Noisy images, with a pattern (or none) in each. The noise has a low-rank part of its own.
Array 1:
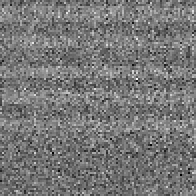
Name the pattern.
bands of rows
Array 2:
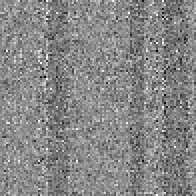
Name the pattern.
bands of columns
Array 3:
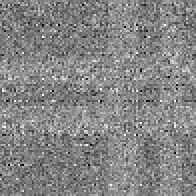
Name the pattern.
bands of rows crossing bands of columns
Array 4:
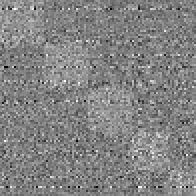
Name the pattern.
blocks along the diagonal
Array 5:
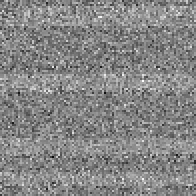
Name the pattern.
bands of rows
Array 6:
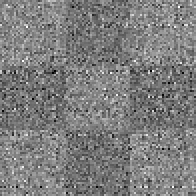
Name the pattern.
a checkerboard
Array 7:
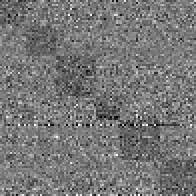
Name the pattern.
blocks along the diagonal
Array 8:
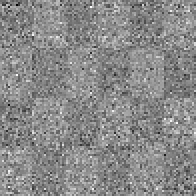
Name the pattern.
a checkerboard
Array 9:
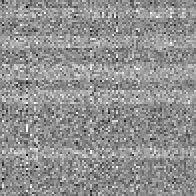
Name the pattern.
bands of rows
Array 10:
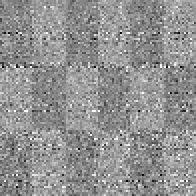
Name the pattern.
a checkerboard
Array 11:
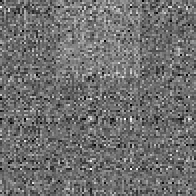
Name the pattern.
one block
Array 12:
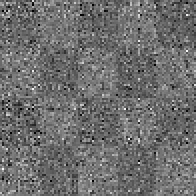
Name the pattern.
a checkerboard
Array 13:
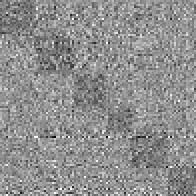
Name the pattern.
blocks along the diagonal
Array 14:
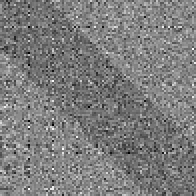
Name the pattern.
a diagonal band
